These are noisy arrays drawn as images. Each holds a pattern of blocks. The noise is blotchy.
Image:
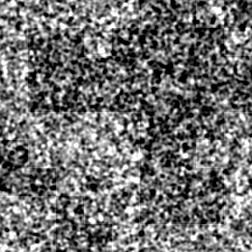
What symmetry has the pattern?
mirrored about the diagonal from the bottom left
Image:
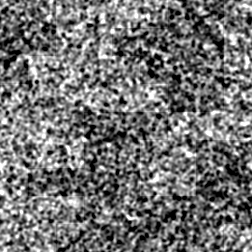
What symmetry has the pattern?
no symmetry
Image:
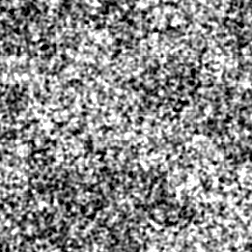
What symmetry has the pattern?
no symmetry
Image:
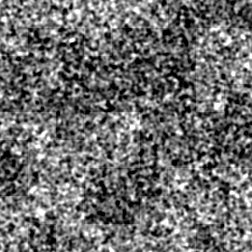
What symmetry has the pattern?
no symmetry
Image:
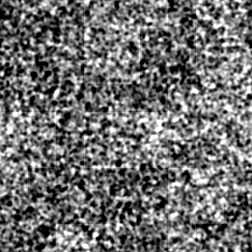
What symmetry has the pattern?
no symmetry
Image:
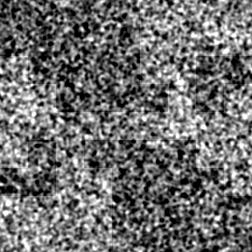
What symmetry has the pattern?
the same after a half turn
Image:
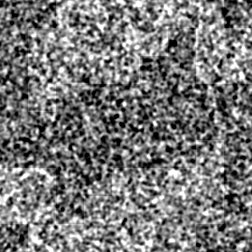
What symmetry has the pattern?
the same after a half turn
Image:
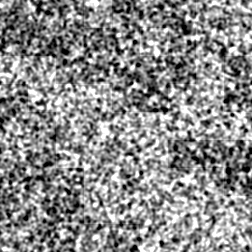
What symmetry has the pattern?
no symmetry
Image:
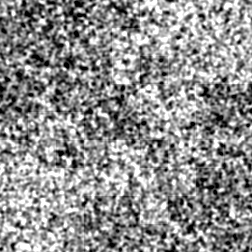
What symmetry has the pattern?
mirrored about the diagonal from the top left
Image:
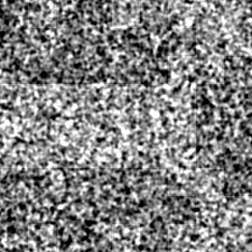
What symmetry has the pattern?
top and bottom mirror each other
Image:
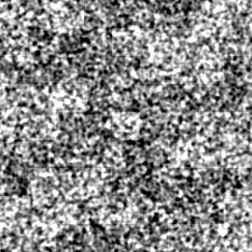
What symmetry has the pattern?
the same after a half turn
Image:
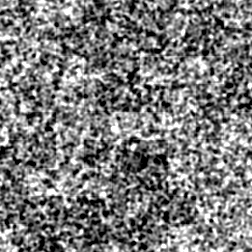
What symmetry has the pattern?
the same after a half turn
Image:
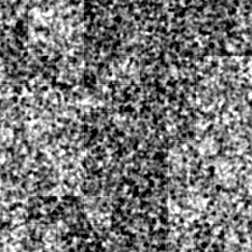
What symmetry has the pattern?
no symmetry
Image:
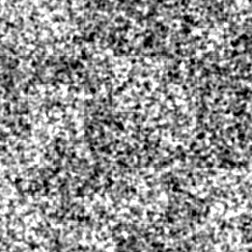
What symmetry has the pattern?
mirrored about the diagonal from the bottom left
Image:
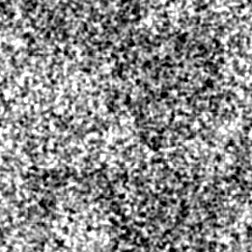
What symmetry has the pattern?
no symmetry
